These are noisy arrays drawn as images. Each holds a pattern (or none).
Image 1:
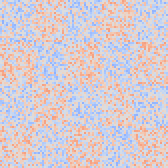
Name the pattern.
a checkerboard
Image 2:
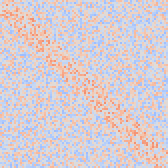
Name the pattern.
a diagonal band
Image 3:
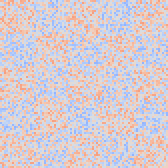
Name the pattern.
a checkerboard
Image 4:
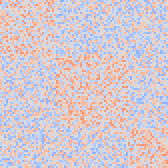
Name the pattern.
blocks along the diagonal
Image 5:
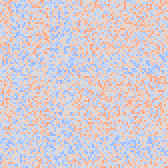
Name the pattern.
bands of rows crossing bands of columns
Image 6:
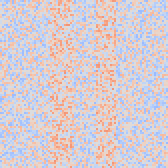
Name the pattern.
bands of columns
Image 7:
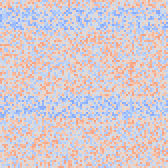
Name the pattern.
bands of rows
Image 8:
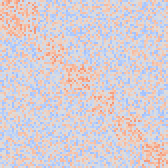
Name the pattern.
blocks along the diagonal
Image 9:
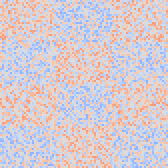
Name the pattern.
a checkerboard
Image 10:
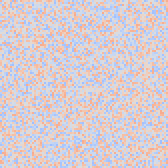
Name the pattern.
only noise
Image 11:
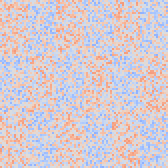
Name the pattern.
a checkerboard
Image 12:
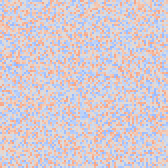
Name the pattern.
only noise
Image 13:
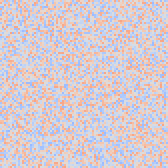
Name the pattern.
only noise
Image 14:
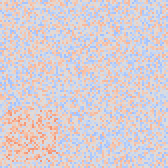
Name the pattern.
one block
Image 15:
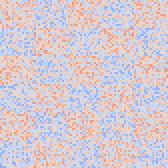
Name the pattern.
a checkerboard
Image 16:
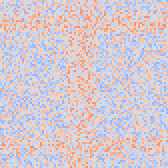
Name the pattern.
bands of rows crossing bands of columns
